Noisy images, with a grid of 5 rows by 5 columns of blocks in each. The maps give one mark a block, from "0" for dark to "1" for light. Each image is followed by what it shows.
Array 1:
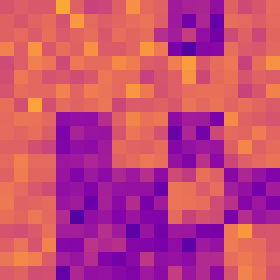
11101
11111
10101
10010
10001
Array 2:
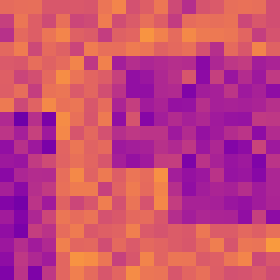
11111
11000
01000
01100
01111
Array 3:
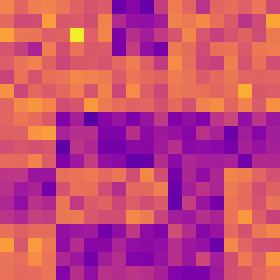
11011
11111
10000
01101
10001
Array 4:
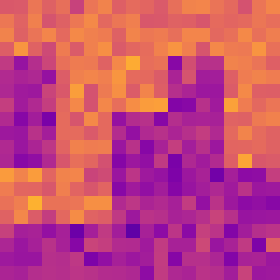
11111
01101
01001
11000
00000
